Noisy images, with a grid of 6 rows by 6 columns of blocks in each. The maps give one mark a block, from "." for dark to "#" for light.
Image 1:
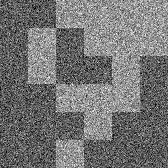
. . # # # #
. # . # # #
. # . . # .
. . # # # .
. . . # . .
. . # . . .
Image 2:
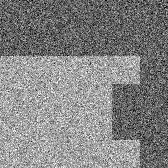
. . . . . .
. . . . . .
# # # # # .
# # # # . .
# # # # . .
# # # # # .
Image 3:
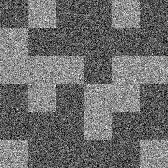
. # . . # .
# . . . . .
# # # . # #
. # . # # .
. . . # . .
# . . . . #
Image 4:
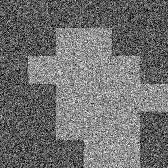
. . . . . .
. . # # . .
. # # # # .
. . # # # #
. . # # # .
. . . # # .
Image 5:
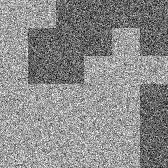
# # . . . .
# . . . # .
# . . # # #
# # # # # .
# # # # # .
# # # # # .
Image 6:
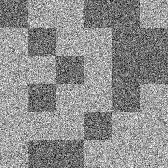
. # # . . #
# . # # . .
# # . # . .
# . # # . #
# # # . # #
# . . # # #
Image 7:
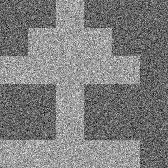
. . # . . .
. # # # . .
# # # # # .
. . # . . .
. . # . . .
# # # # # .
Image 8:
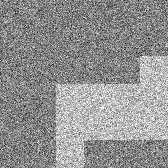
. . . . . .
. . . . . .
. . . . . #
. . # # # #
. . # # # #
. . # . . .
